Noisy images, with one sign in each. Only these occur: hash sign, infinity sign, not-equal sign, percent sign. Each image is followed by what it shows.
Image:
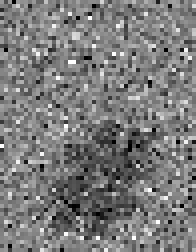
hash sign
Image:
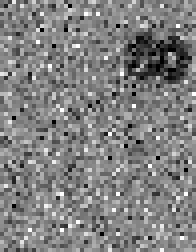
infinity sign
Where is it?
top right
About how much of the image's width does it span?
a third
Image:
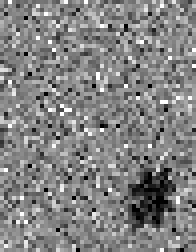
hash sign
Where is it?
bottom right
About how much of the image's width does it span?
a quarter
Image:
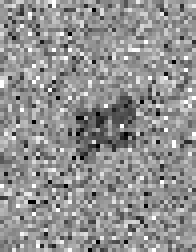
not-equal sign
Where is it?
centre
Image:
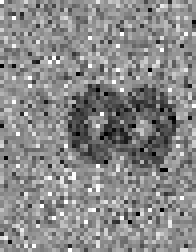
infinity sign
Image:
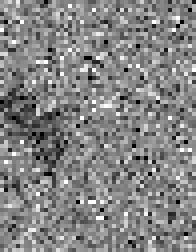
percent sign
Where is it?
middle left
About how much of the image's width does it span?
a third
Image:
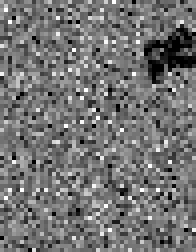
not-equal sign
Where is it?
top right
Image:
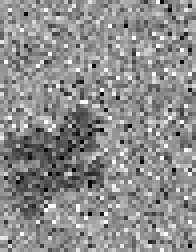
not-equal sign
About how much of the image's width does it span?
half
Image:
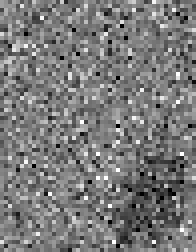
hash sign
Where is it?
bottom right
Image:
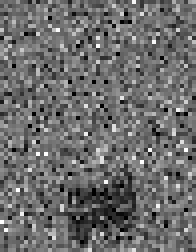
not-equal sign
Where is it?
bottom middle
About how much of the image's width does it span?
a third
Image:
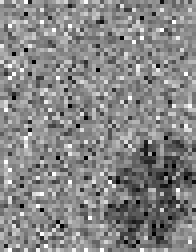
hash sign
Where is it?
bottom right
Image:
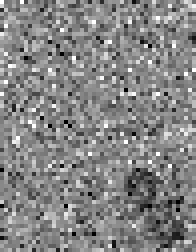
percent sign
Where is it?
bottom right
